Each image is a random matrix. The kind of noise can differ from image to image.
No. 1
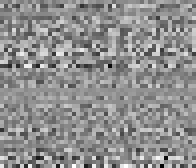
rows of uneven size
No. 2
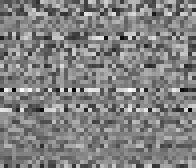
rows of uneven size
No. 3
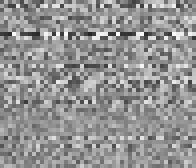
rows of uneven size
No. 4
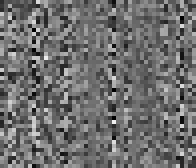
columns of uneven size
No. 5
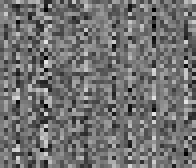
columns of uneven size
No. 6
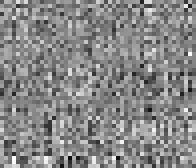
low rank plus noise
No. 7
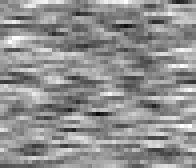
streaked along the rows
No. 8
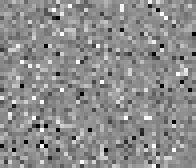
heavy tails
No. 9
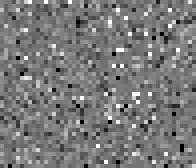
heavy tails
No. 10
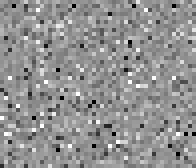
heavy tails
